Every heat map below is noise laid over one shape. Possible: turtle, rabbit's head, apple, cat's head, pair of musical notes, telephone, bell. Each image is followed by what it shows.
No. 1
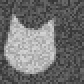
cat's head
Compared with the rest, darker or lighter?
lighter
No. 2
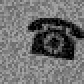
telephone
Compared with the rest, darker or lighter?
darker
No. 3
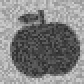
apple
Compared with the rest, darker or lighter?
darker
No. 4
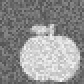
apple
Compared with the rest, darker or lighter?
lighter
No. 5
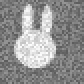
rabbit's head
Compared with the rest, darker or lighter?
lighter
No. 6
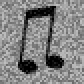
pair of musical notes
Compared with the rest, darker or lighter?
darker
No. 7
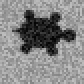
turtle
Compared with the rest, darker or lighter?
darker
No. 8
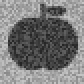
apple
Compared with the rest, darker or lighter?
darker
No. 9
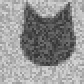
cat's head
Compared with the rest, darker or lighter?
darker
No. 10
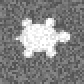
turtle
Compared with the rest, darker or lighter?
lighter
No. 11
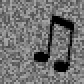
pair of musical notes
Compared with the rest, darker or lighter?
darker
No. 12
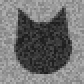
cat's head
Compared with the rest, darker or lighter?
darker
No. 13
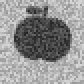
apple
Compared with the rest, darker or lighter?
darker
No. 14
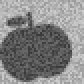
apple
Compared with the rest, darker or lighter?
darker
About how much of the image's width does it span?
nearly all
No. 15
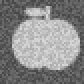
apple
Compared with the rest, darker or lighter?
lighter
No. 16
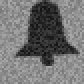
bell
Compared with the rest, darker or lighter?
darker
